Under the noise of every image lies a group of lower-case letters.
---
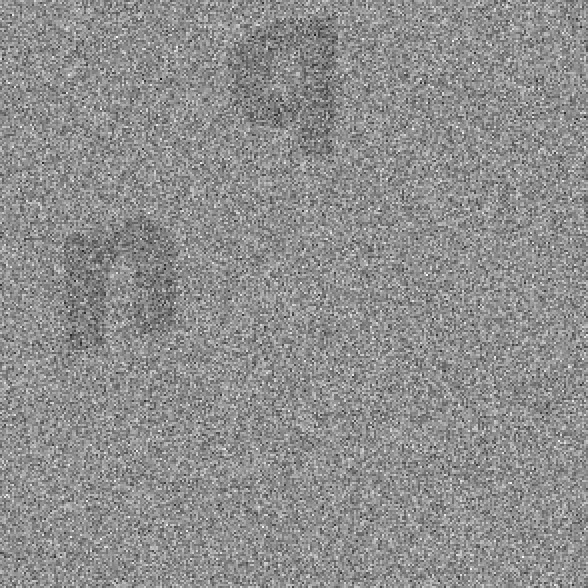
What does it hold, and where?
top middle: q; middle left: n
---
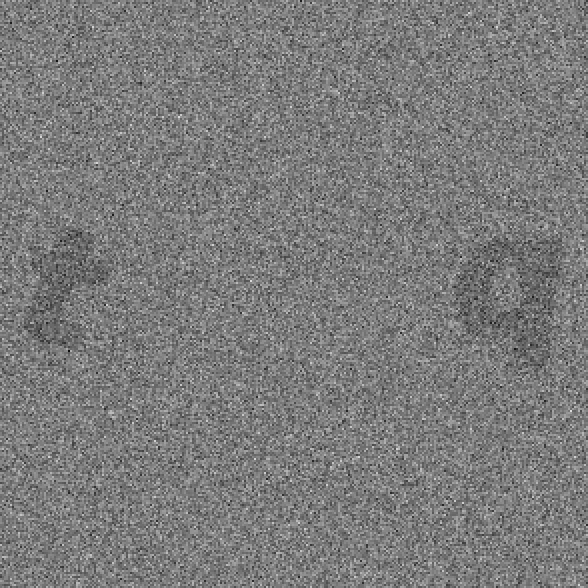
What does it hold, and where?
middle left: t; middle right: q
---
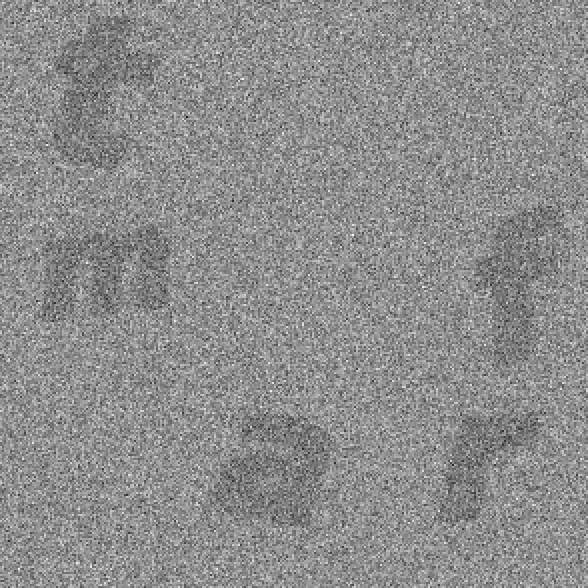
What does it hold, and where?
top left: t; middle left: m; middle right: f; bottom middle: a; bottom right: r
